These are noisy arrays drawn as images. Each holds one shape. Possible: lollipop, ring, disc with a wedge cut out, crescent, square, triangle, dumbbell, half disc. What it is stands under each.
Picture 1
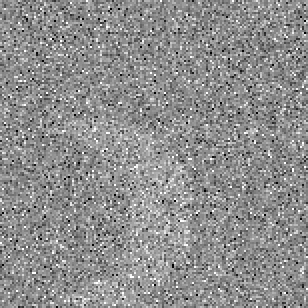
light crescent
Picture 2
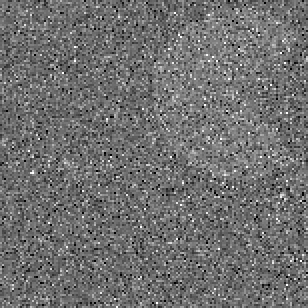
light disc with a wedge cut out
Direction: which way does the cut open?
right
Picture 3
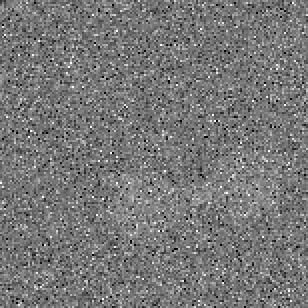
light dumbbell
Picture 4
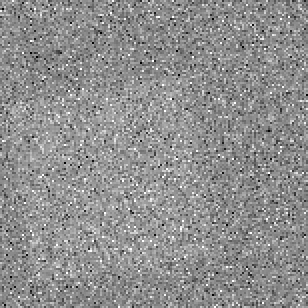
light square
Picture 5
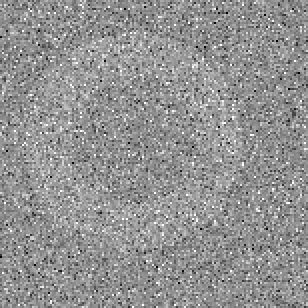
light ring
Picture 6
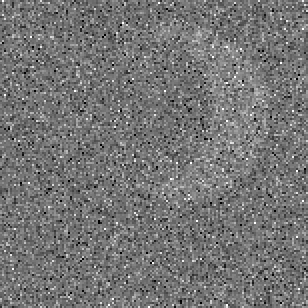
light crescent
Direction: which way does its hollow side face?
left
